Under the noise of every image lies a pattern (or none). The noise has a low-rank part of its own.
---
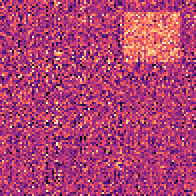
one block
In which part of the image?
top right
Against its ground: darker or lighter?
lighter
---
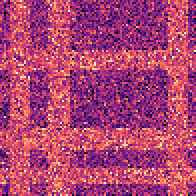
bands of rows crossing bands of columns
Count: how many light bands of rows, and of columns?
3 and 3
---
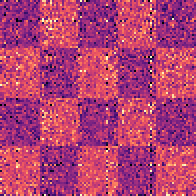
a checkerboard
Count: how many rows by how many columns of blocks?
4 by 5
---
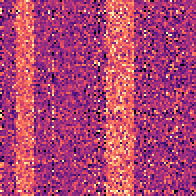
bands of columns
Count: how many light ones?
2
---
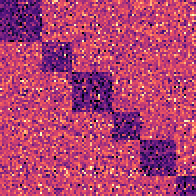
blocks along the diagonal
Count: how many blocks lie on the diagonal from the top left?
6
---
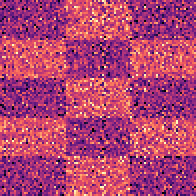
a checkerboard
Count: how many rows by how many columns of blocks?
5 by 3
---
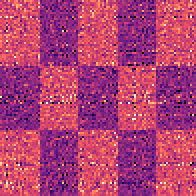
a checkerboard
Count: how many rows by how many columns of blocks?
3 by 5
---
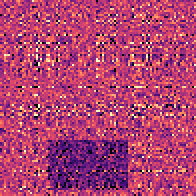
one block
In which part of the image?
bottom middle
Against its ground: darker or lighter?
darker
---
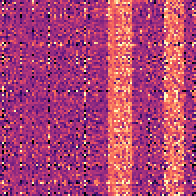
bands of columns
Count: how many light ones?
2
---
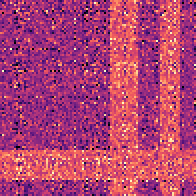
bands of rows crossing bands of columns
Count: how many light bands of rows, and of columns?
1 and 2
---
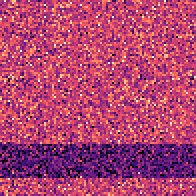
one band of rows
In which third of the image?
bottom
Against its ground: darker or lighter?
darker
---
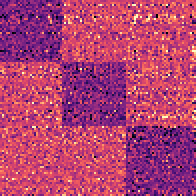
blocks along the diagonal
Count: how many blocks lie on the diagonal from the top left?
3
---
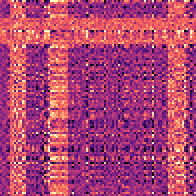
bands of rows crossing bands of columns
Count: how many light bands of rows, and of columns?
1 and 3
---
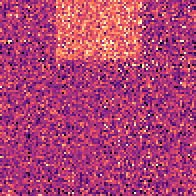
one block
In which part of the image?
top middle
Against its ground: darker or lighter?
lighter
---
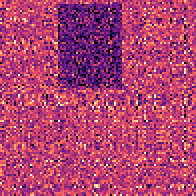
one block
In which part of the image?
top middle
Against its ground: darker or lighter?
darker
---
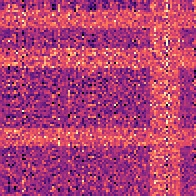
bands of rows crossing bands of columns
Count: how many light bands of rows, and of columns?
3 and 1
